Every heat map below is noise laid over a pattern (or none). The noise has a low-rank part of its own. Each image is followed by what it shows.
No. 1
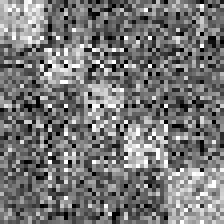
blocks along the diagonal
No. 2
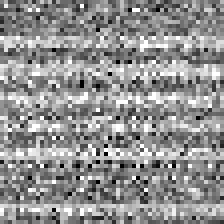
bands of rows
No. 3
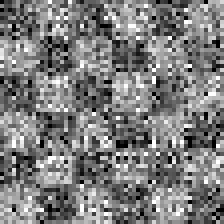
a checkerboard
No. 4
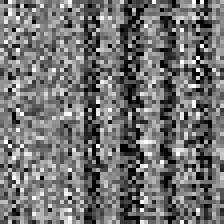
bands of columns
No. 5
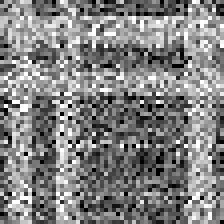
bands of rows crossing bands of columns
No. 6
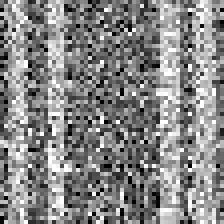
bands of columns
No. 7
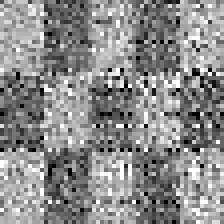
a checkerboard
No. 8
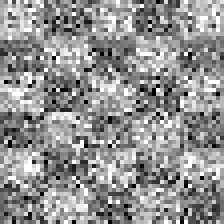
a checkerboard
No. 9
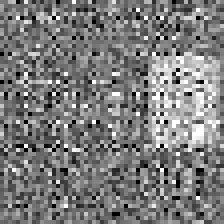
one block
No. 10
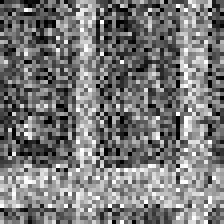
bands of rows crossing bands of columns
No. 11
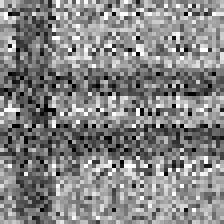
bands of rows crossing bands of columns
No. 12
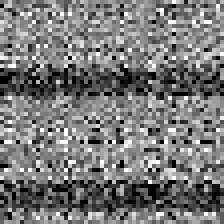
bands of rows
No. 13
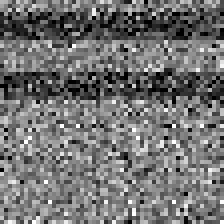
bands of rows
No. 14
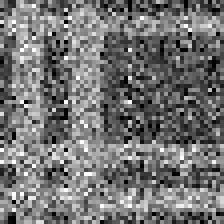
bands of rows crossing bands of columns
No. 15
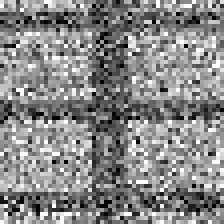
bands of rows crossing bands of columns
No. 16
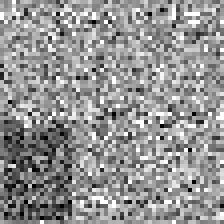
one block
